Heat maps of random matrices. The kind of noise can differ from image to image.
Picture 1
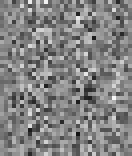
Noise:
columns of uneven size
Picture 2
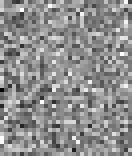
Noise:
low rank plus noise
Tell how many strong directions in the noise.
three or four
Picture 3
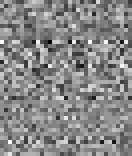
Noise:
rows of uneven size
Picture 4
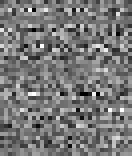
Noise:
rows of uneven size
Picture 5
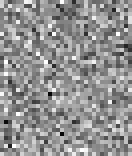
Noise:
independent entries
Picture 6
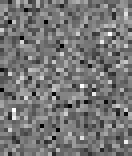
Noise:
heavy tails
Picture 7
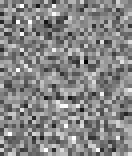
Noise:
low rank plus noise
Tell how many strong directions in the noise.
five to eight
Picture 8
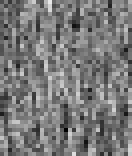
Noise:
streaked along the columns
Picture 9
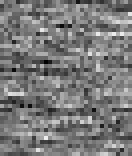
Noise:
streaked along the rows
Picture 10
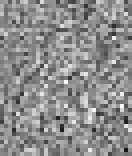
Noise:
low rank plus noise
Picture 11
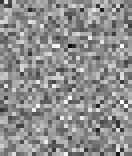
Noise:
low rank plus noise
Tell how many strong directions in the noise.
one
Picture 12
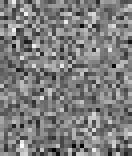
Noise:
low rank plus noise
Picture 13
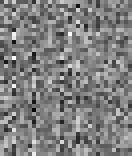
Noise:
columns of uneven size
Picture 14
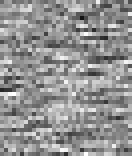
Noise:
streaked along the rows
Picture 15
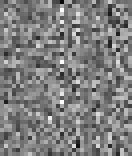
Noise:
columns of uneven size
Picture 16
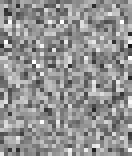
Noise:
low rank plus noise
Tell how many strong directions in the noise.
three or four
